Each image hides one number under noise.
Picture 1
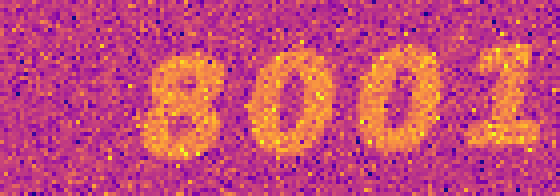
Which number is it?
8001
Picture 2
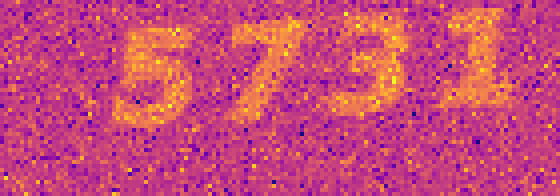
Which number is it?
5731
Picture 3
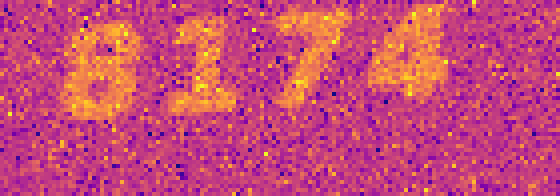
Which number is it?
8174
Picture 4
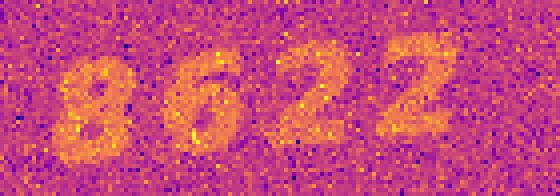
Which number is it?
8622
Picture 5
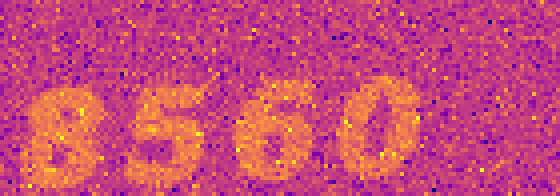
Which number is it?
8560
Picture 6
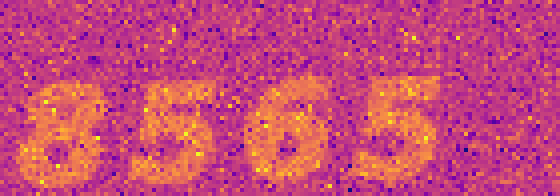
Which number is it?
8565
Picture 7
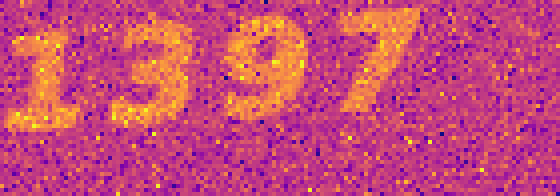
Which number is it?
1397
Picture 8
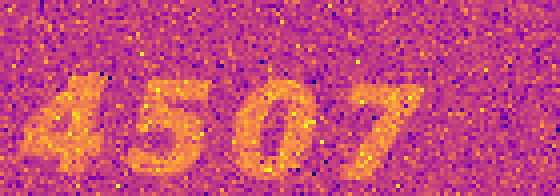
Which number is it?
4507
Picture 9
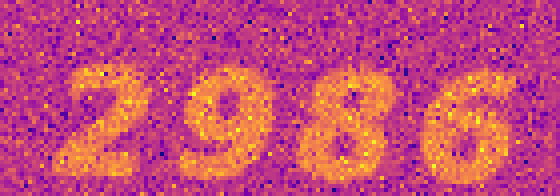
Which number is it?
2986
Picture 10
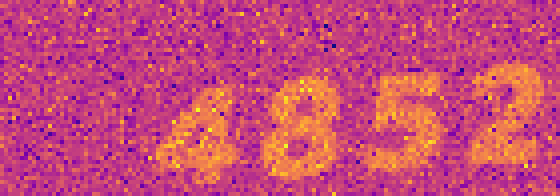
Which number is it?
4852
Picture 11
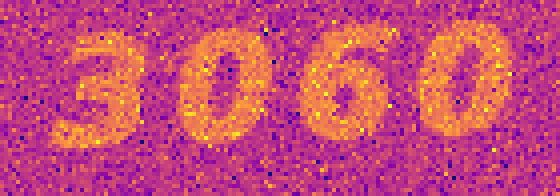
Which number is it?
3060
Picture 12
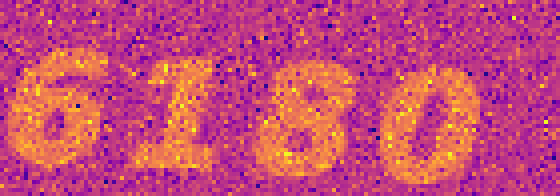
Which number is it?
6180
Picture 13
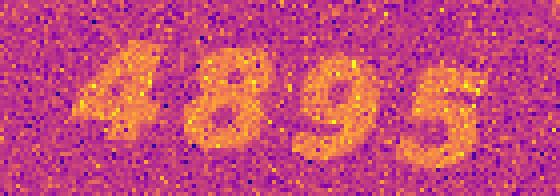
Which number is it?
4895
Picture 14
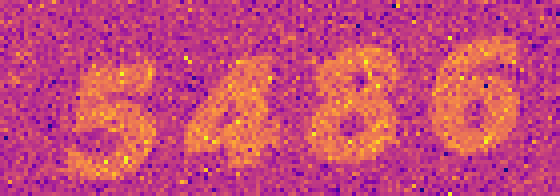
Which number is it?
5486
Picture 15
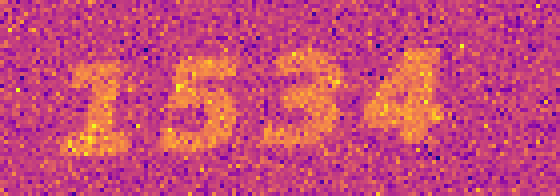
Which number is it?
1534
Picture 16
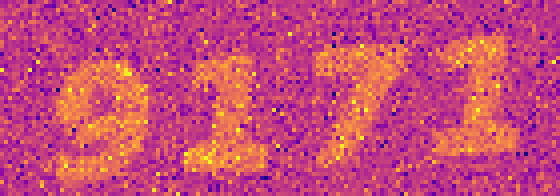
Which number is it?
9171
